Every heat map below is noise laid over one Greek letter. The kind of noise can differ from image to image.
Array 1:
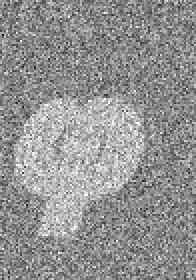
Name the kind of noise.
independent entries
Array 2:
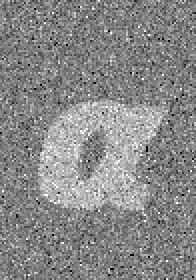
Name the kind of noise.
heavy tails
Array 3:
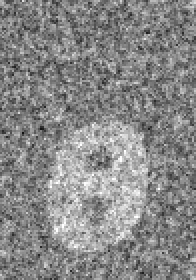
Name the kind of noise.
blotchy
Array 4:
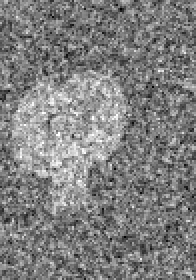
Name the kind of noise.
blotchy
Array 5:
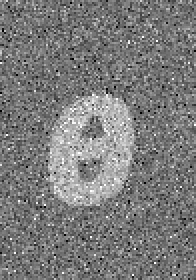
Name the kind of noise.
heavy tails
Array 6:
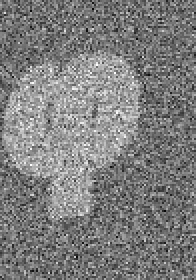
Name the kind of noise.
low rank plus noise
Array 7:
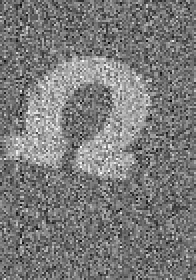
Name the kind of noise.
columns of uneven size
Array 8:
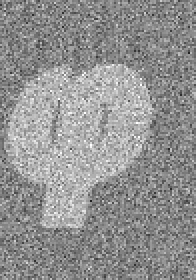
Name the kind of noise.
low rank plus noise
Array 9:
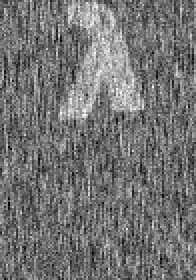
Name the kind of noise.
streaked along the columns
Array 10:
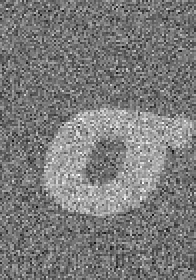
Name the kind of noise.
low rank plus noise
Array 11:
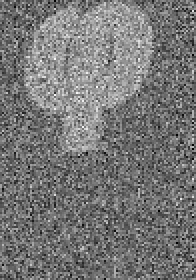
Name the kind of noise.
columns of uneven size
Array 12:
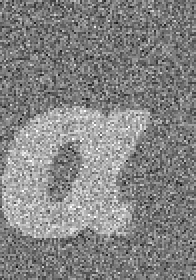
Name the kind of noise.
independent entries
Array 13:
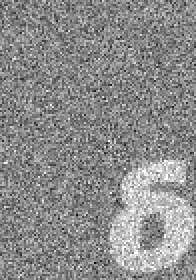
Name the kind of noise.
independent entries
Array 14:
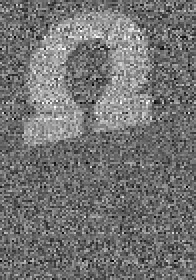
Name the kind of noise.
rows of uneven size
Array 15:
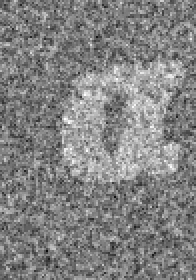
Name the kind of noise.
blotchy
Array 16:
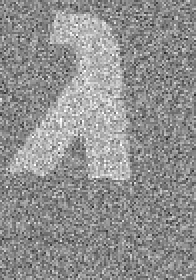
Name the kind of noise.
low rank plus noise
